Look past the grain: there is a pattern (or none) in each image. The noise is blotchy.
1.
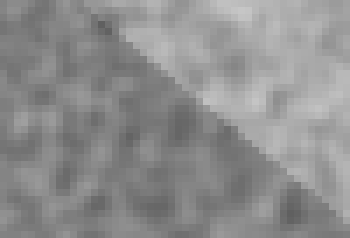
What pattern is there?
a sharp edge
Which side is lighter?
top right
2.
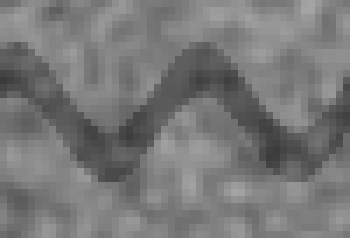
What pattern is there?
a wavy band
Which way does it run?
left to right
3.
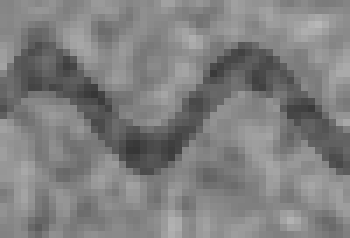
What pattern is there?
a wavy band
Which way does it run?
left to right
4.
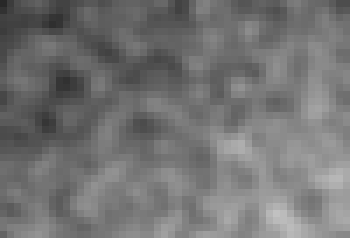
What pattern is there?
a smooth slope
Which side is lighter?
bottom right
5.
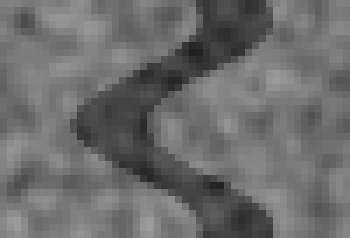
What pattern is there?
a wavy band
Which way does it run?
top to bottom
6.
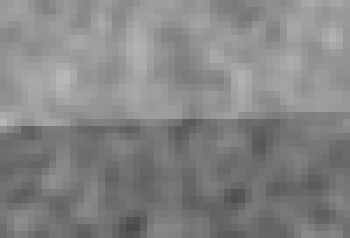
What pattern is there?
a sharp edge
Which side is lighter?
top
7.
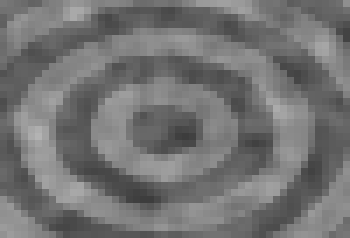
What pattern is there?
rings round one point
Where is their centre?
centre
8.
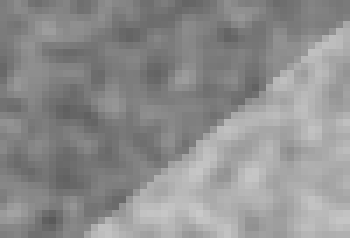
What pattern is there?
a sharp edge
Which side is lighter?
bottom right
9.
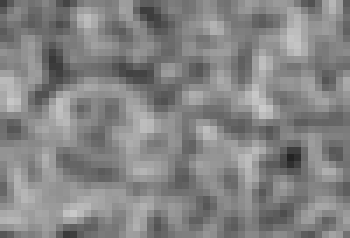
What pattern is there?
only noise
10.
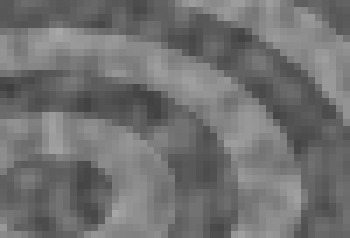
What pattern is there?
rings round one point
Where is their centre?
bottom left
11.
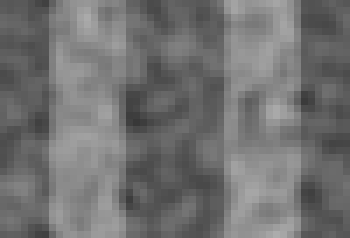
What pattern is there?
vertical stripes
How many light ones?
2
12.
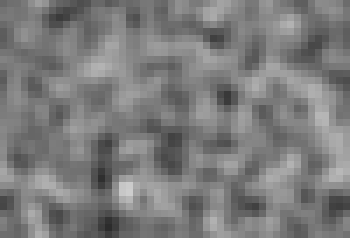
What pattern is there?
only noise
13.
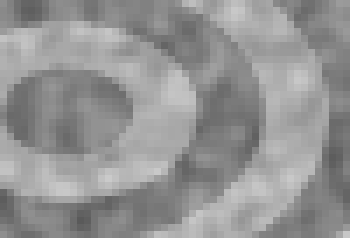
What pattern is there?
rings round one point
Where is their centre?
middle left
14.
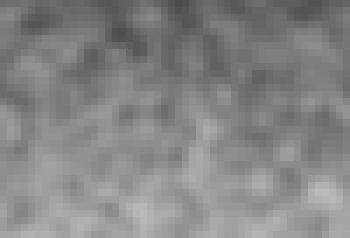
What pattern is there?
a smooth slope
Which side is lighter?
bottom
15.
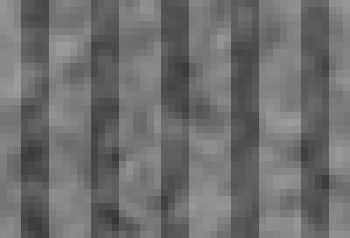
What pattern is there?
vertical stripes
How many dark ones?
5
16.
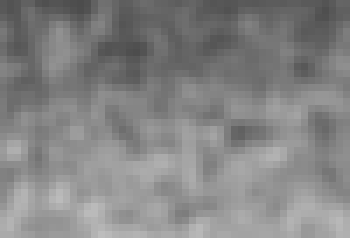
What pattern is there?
a smooth slope
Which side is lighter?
bottom
